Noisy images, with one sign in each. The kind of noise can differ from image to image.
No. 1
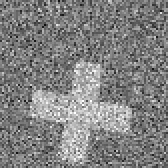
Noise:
low rank plus noise
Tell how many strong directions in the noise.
two
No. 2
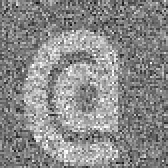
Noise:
low rank plus noise
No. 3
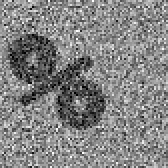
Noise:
low rank plus noise
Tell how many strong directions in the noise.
three or four
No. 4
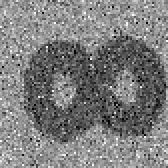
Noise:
heavy tails
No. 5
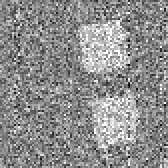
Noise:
columns of uneven size
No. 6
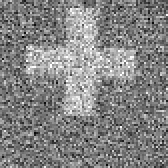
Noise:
low rank plus noise
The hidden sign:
plus sign
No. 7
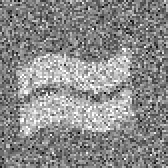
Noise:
independent entries
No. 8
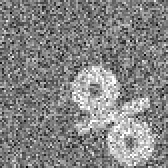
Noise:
independent entries
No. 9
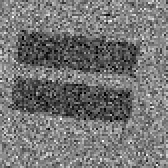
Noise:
low rank plus noise
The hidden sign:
equals sign
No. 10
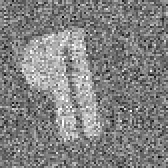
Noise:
low rank plus noise
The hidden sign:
pilcrow
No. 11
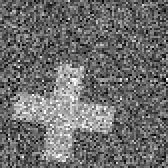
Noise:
low rank plus noise
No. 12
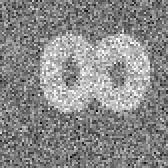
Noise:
independent entries
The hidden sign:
infinity sign
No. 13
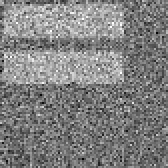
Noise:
low rank plus noise
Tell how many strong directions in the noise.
three or four
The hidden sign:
equals sign
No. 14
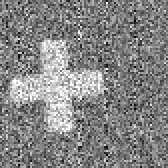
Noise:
columns of uneven size
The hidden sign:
plus sign
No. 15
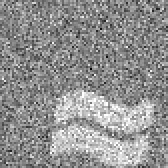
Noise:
independent entries
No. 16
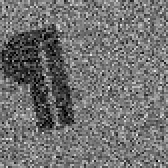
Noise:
low rank plus noise
